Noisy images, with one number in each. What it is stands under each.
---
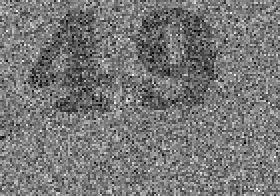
49
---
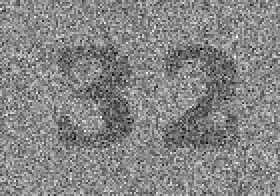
32
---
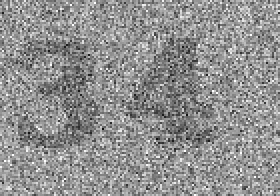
34
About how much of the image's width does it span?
two thirds
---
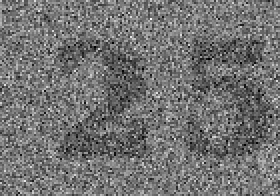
25
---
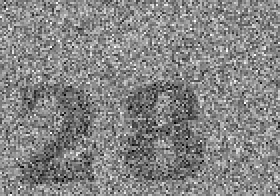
28
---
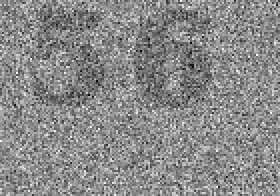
56
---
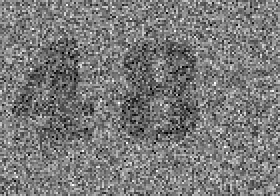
48
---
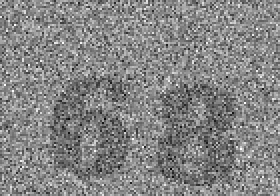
68
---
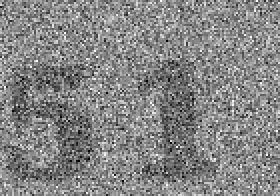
51
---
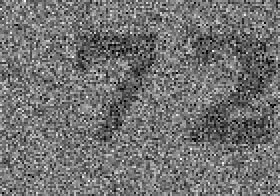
72
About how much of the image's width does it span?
two thirds
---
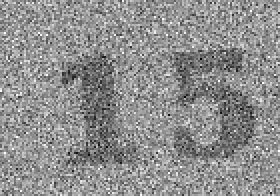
15
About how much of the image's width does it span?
two thirds
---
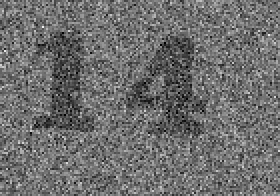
14
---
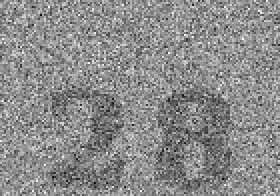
28
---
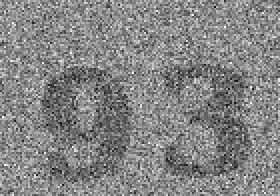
93
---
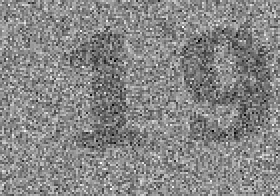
19
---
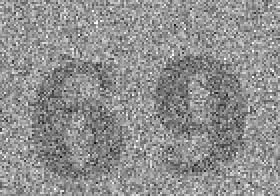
69
